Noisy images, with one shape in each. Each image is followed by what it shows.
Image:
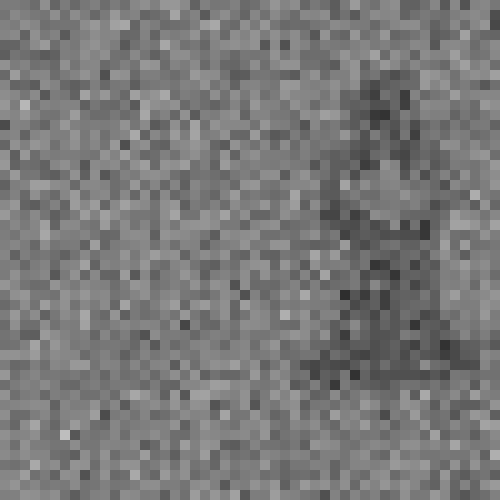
chess bishop
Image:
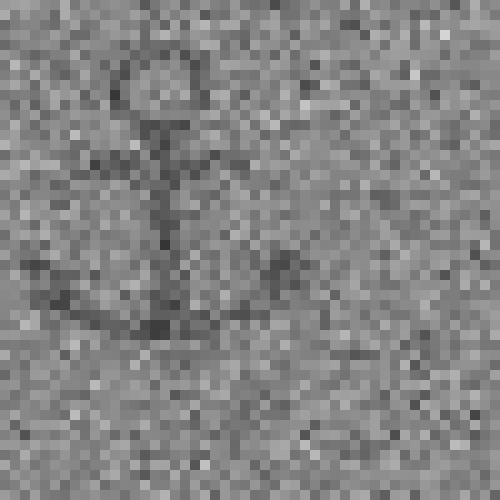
anchor
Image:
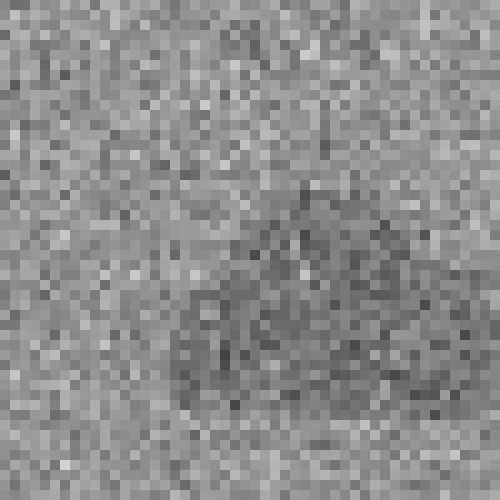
cloud
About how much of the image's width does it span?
two thirds
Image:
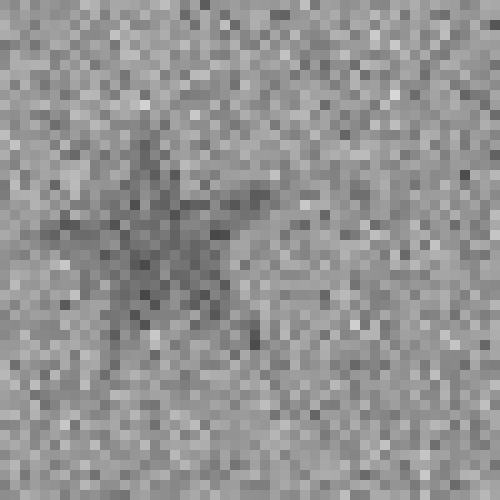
star
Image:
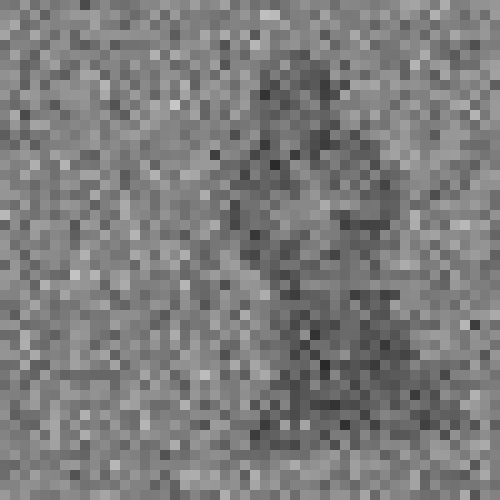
chess bishop
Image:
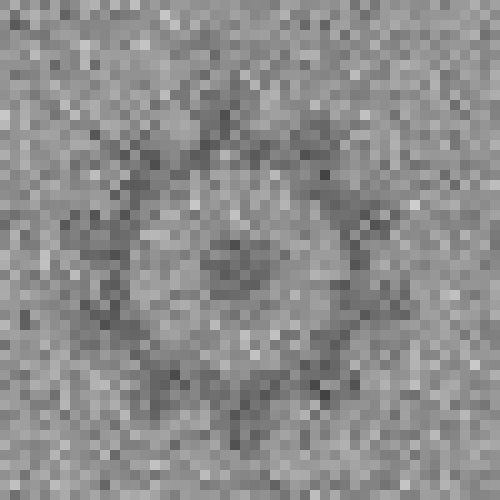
gear
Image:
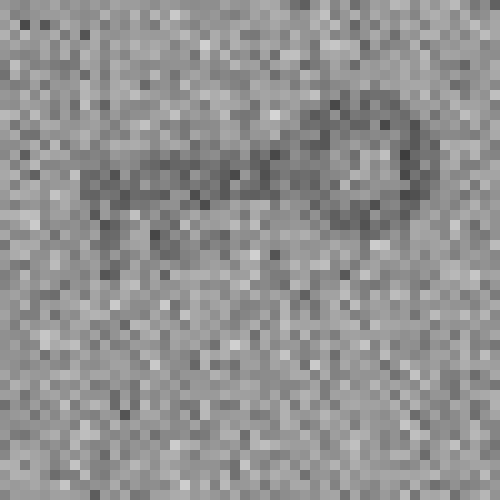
key
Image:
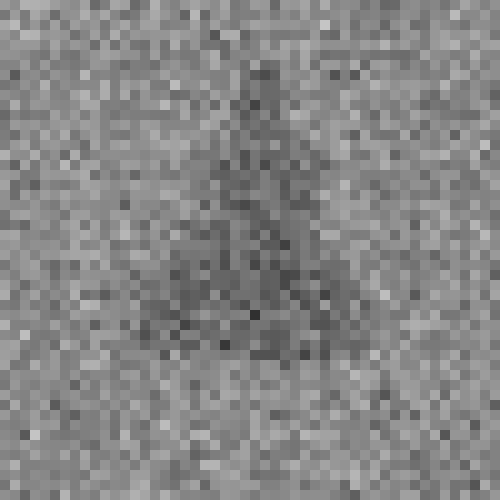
chess pawn
